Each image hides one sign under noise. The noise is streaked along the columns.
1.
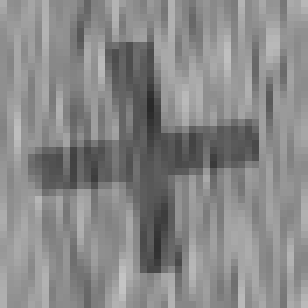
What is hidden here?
dark plus sign
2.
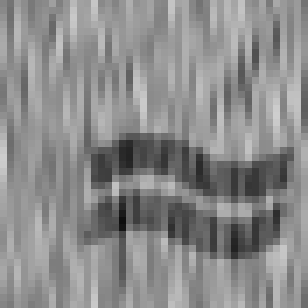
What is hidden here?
dark approximately sign
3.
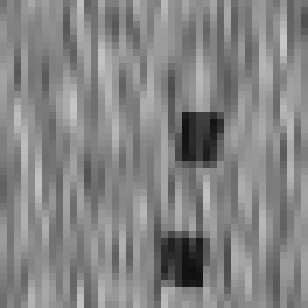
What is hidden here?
dark colon
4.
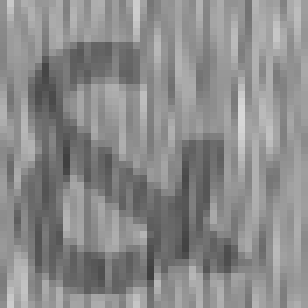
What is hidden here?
dark ampersand
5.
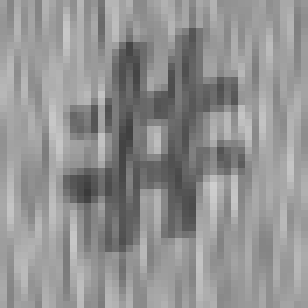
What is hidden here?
dark hash sign
